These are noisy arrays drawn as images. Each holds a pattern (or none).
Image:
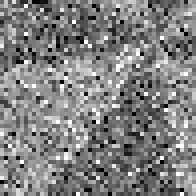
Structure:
spokes from one point
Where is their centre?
top right
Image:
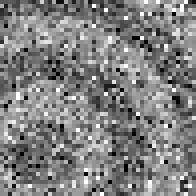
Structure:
rings round one point
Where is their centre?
bottom left
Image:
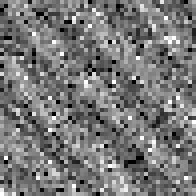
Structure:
diagonal stripes
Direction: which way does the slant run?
top left to bottom right
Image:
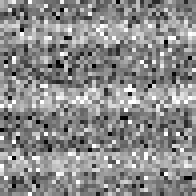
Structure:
horizontal stripes
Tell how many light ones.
3
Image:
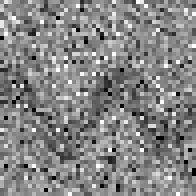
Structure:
a wavy band
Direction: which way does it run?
left to right
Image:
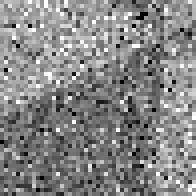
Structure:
spokes from one point
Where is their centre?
top right
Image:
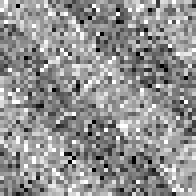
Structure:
diagonal stripes
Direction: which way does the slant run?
top left to bottom right
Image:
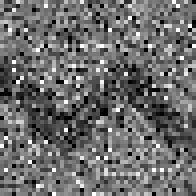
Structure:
a wavy band
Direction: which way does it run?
left to right
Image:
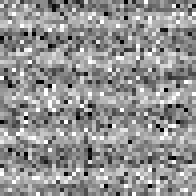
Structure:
horizontal stripes
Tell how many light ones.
5
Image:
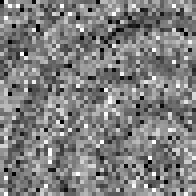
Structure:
rings round one point
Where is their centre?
bottom right
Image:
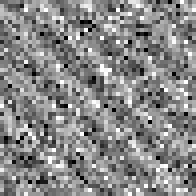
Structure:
diagonal stripes
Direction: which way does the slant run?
top left to bottom right
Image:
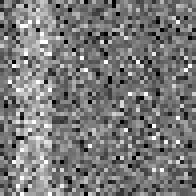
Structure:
one vertical stripe
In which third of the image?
left
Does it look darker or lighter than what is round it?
lighter
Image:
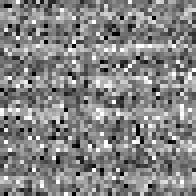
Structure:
horizontal stripes
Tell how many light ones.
6
